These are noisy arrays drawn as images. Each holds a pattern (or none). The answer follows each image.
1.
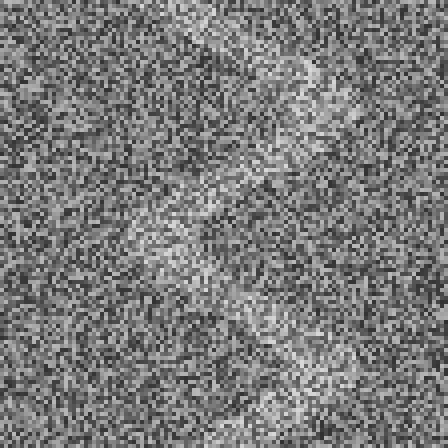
a wavy band
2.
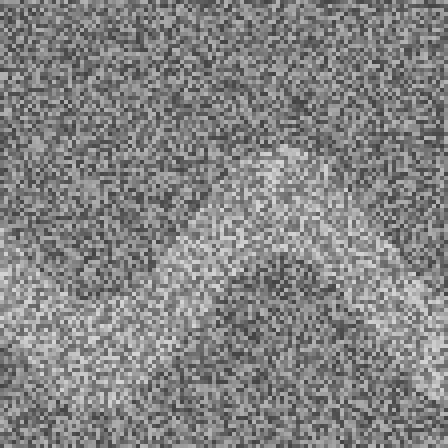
a wavy band
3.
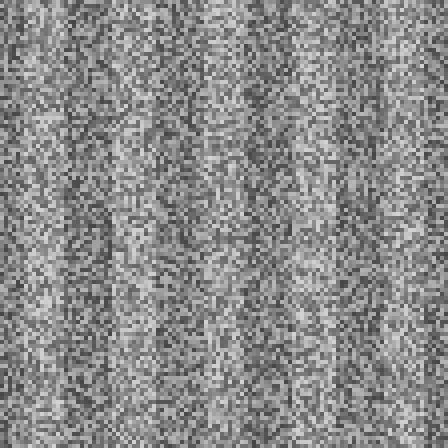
vertical stripes
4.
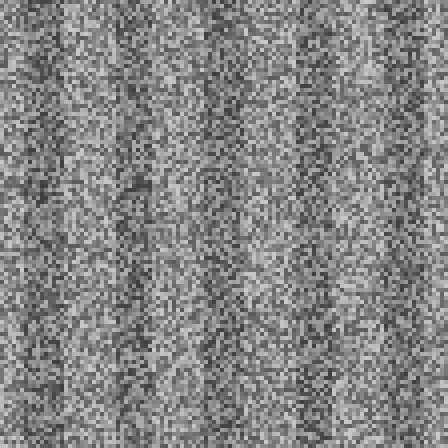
vertical stripes
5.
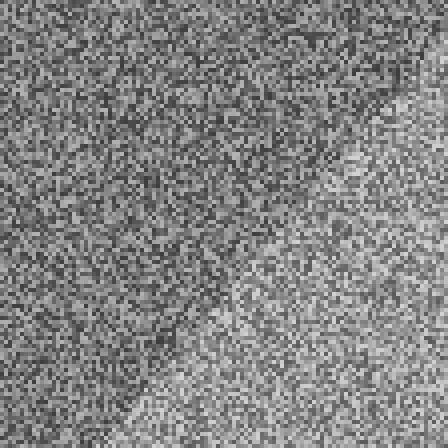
a sharp edge
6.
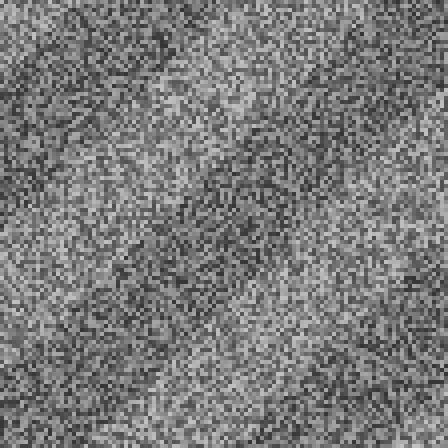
diagonal stripes
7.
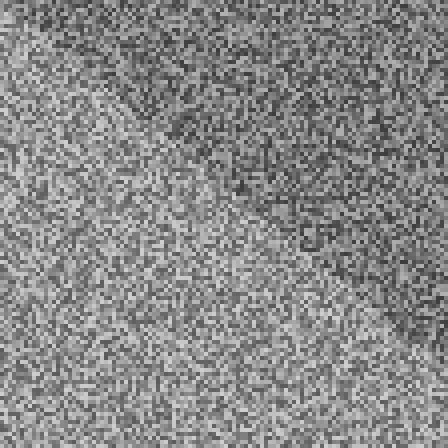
a sharp edge
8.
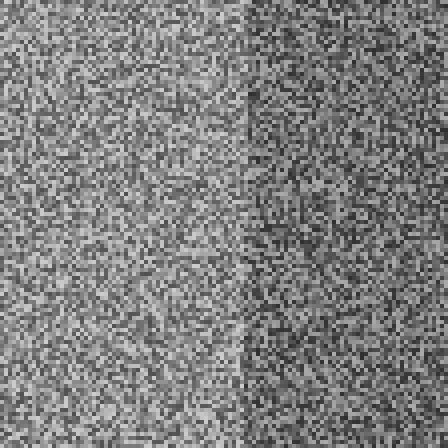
a sharp edge
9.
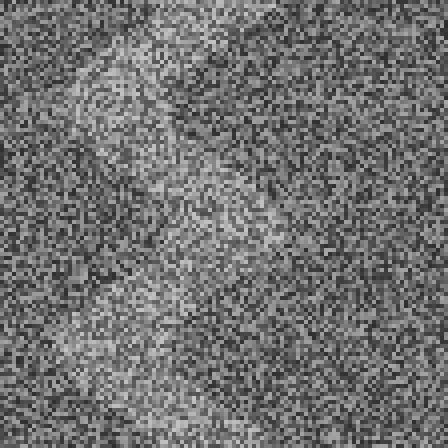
a wavy band
